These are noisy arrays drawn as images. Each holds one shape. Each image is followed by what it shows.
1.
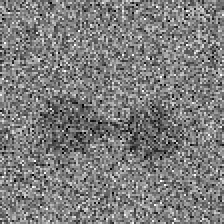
dumbbell
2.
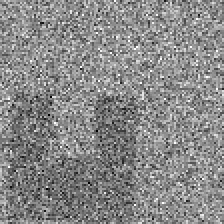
square with a notch
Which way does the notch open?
up
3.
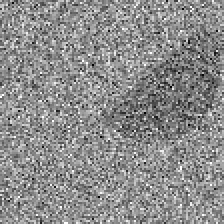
half disc
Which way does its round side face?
down and right
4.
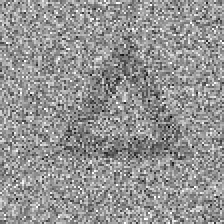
triangle frame
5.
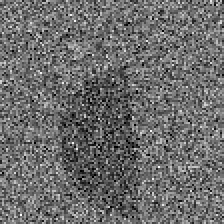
half disc
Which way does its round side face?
left
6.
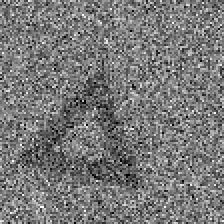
triangle frame
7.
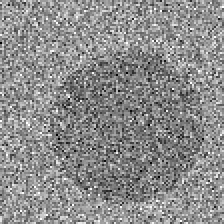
disc
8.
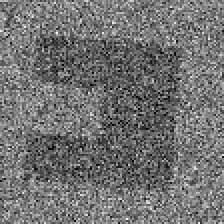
square with a notch
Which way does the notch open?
left
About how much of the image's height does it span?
two thirds
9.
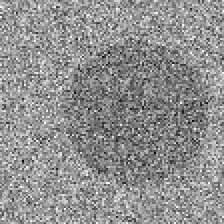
disc
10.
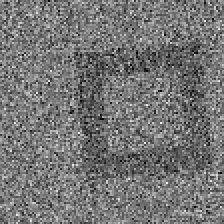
square frame
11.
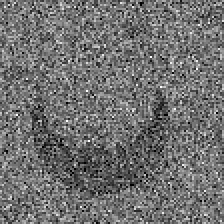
crescent
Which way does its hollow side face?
up
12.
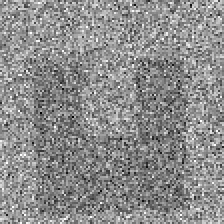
square with a notch
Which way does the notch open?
up
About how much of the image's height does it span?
two thirds
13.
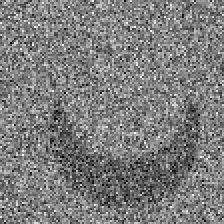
crescent
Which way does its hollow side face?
up
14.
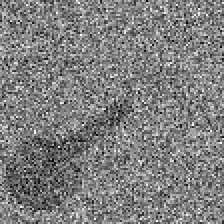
lollipop
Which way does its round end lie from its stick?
down and left
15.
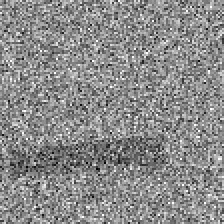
bar
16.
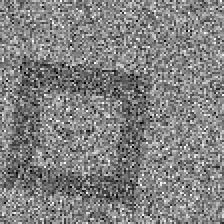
square frame
